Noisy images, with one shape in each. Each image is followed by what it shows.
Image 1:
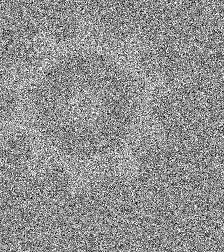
light gear
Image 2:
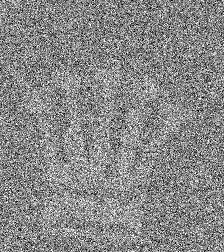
light chess queen
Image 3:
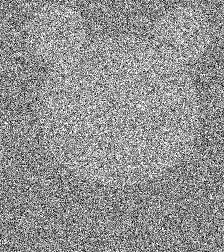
light bear's head
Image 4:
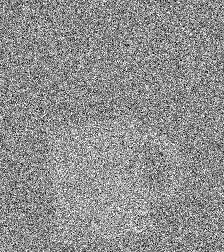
light cup
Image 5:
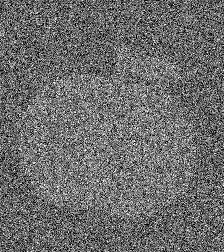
light apple
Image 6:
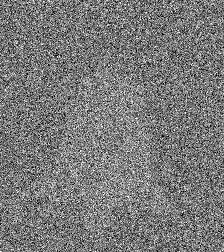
light bell
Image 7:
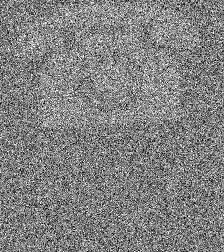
light telephone
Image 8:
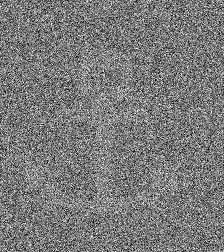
light anchor
